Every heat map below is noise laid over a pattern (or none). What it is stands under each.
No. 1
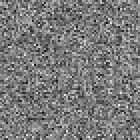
only noise
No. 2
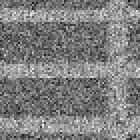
bands of rows crossing bands of columns
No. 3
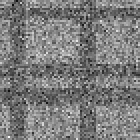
bands of rows crossing bands of columns
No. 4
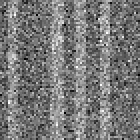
bands of columns
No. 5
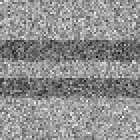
bands of rows
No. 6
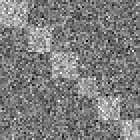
blocks along the diagonal
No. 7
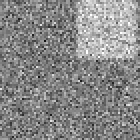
one block
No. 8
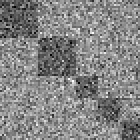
blocks along the diagonal
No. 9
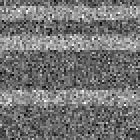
bands of rows
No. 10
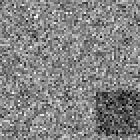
one block
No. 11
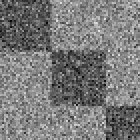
blocks along the diagonal
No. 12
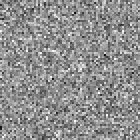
only noise
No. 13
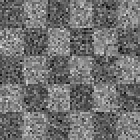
a checkerboard
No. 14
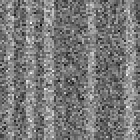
bands of columns
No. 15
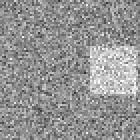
one block
